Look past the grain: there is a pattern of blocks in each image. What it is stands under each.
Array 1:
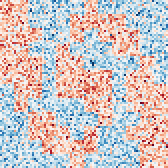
the same after a half turn
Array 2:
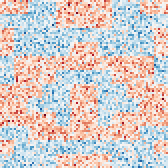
left and right mirror each other
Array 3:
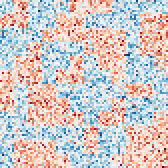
mirrored about the diagonal from the top left
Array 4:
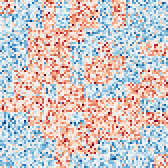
mirrored about the diagonal from the bottom left
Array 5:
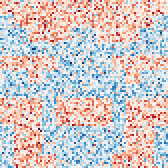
left and right mirror each other
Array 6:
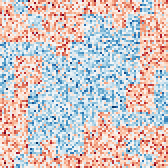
the same after a half turn
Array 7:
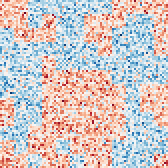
no symmetry
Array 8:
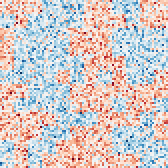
no symmetry
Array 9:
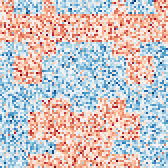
left and right mirror each other
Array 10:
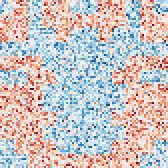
left and right mirror each other
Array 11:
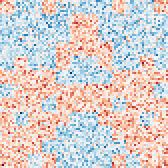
left and right mirror each other
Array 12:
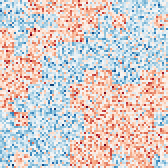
mirrored about the diagonal from the top left
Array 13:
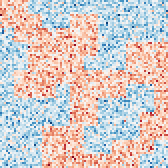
mirrored about the diagonal from the top left
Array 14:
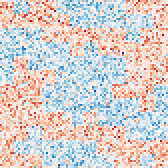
the same after a half turn
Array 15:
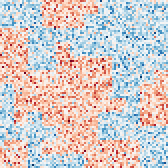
mirrored about the diagonal from the bottom left
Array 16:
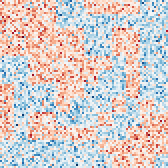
mirrored about the diagonal from the top left
